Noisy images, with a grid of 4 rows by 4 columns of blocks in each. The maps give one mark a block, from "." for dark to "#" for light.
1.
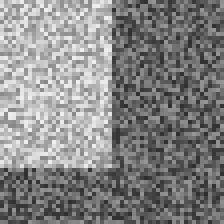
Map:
# # . .
# # . .
# # . .
. . . .
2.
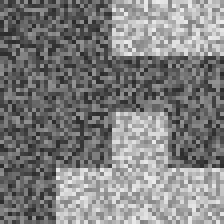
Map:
. . # #
. . . .
. . # .
. # # #
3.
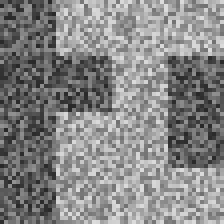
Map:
. # # #
. . # .
. # # .
. # # #
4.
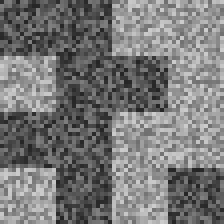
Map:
. . # #
# . . #
. . # #
# . # .
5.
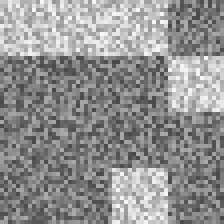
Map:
# # # .
. . . #
. . . .
. . # .
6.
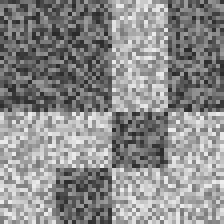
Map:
. . # .
. . # .
# # . #
# . # #
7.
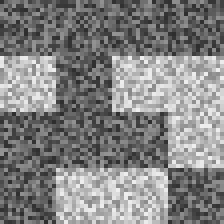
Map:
. . . .
# . # #
. . . #
. # # .
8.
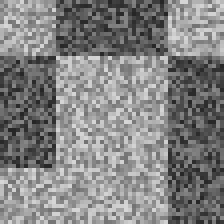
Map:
# . . #
. # # .
. # # .
# # # .
